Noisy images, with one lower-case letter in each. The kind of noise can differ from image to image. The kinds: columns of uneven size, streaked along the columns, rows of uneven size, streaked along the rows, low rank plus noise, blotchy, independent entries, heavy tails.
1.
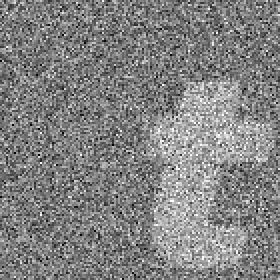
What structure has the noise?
independent entries
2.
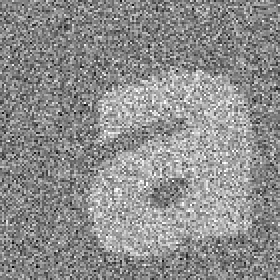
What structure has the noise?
low rank plus noise
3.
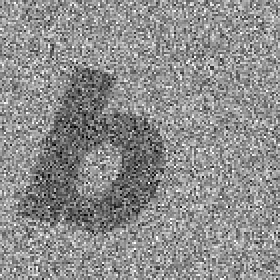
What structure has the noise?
low rank plus noise
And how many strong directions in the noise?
three or four
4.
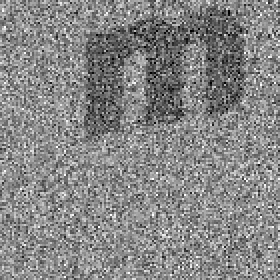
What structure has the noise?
low rank plus noise
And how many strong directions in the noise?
five to eight
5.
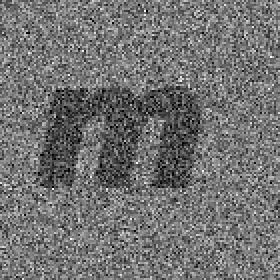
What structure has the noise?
independent entries
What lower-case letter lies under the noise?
m
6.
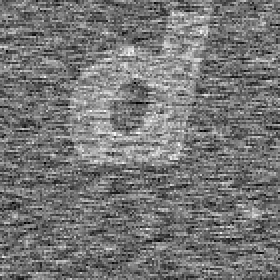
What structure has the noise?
streaked along the rows
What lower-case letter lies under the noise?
d
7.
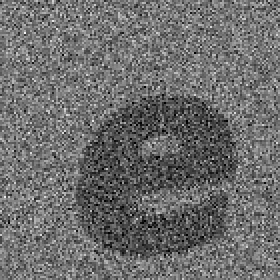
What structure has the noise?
low rank plus noise
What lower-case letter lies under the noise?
e
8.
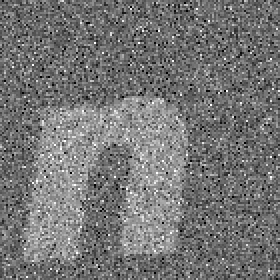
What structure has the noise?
heavy tails
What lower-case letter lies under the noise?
n
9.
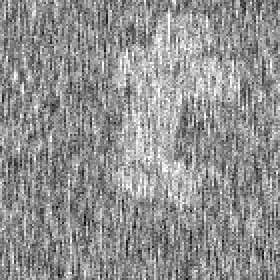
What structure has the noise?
streaked along the columns
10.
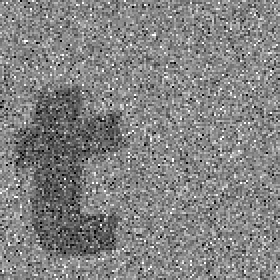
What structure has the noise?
heavy tails
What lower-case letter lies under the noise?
t
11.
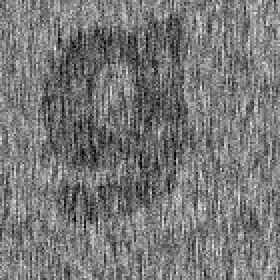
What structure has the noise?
streaked along the columns
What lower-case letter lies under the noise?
g
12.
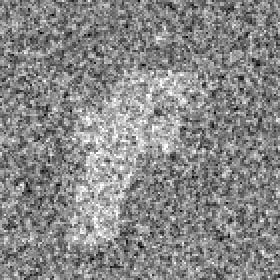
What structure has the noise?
blotchy
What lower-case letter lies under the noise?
f
